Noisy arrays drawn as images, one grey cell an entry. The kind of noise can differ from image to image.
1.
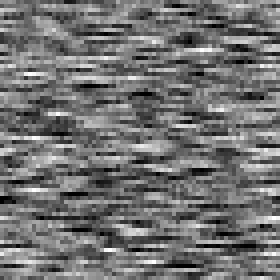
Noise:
streaked along the rows
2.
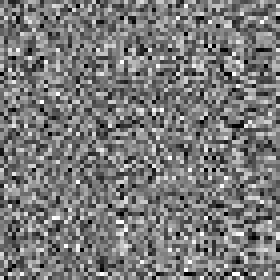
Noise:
low rank plus noise
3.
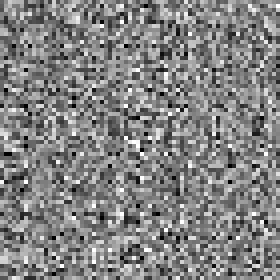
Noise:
low rank plus noise
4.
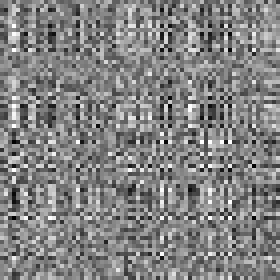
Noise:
low rank plus noise
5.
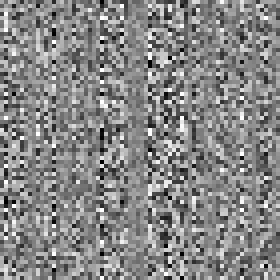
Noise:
columns of uneven size
